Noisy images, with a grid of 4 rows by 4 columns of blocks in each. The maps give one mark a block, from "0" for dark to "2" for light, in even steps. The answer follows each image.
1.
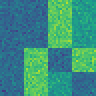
0 0 2 1
0 0 2 1
0 2 0 2
0 2 1 0
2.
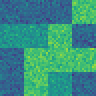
0 0 0 2
1 1 2 0
0 2 2 2
0 2 1 0
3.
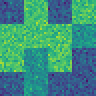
0 2 0 2
2 2 2 1
2 1 2 0
0 1 0 0
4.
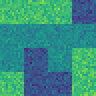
2 2 2 0
1 1 1 1
1 0 1 2
2 0 0 2
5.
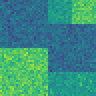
0 0 1 2
0 0 0 0
2 2 0 0
2 2 1 1
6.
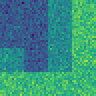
0 0 1 2
0 0 1 2
1 0 1 2
2 2 2 2
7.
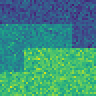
0 0 0 0
1 1 1 0
1 2 2 2
2 2 2 2
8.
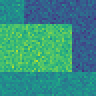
1 0 0 0
2 2 2 0
2 2 2 0
1 1 1 1
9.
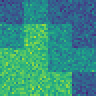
0 1 0 0
1 2 1 0
2 2 1 1
2 2 2 0
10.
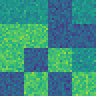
1 1 0 1
2 2 0 0
2 0 2 1
0 2 0 2
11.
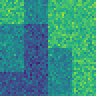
2 1 2 2
1 0 2 2
1 0 1 2
0 0 1 2
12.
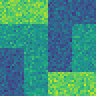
2 2 0 0
1 1 0 1
0 1 0 1
0 1 2 2
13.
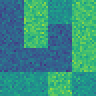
0 2 1 2
0 2 0 2
0 0 0 2
1 1 2 1
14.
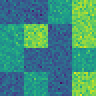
0 0 1 2
1 2 0 2
1 0 0 1
0 1 0 2
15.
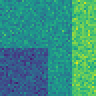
1 1 1 2
1 1 1 2
0 0 1 2
0 0 1 2
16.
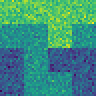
2 2 2 2
1 1 2 1
0 1 0 0
0 1 1 0
